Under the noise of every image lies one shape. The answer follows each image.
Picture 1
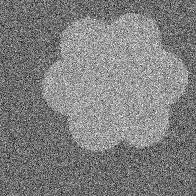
light flower
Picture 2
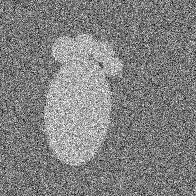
light footprint
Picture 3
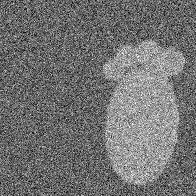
light footprint
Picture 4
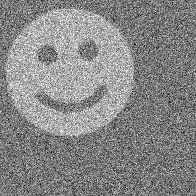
light smiling face
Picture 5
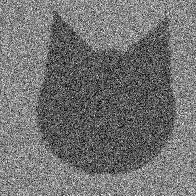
dark cat's head
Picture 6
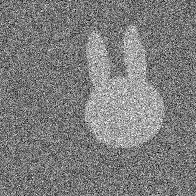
light rabbit's head
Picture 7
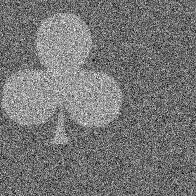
light club
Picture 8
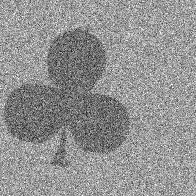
dark club
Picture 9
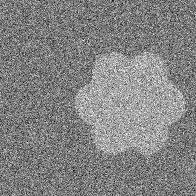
light flower
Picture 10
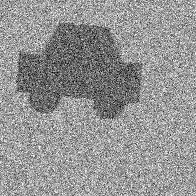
dark car
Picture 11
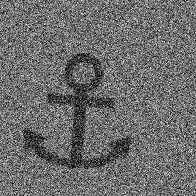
dark anchor
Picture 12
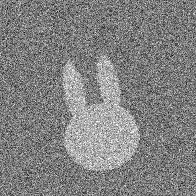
light rabbit's head
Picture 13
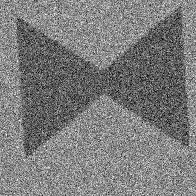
dark bow tie
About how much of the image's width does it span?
nearly all
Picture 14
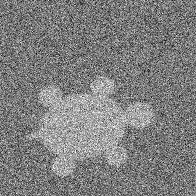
light turtle
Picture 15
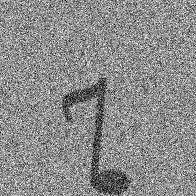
dark musical note
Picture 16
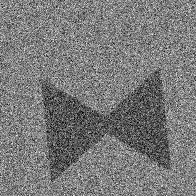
dark bow tie
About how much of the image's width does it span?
two thirds
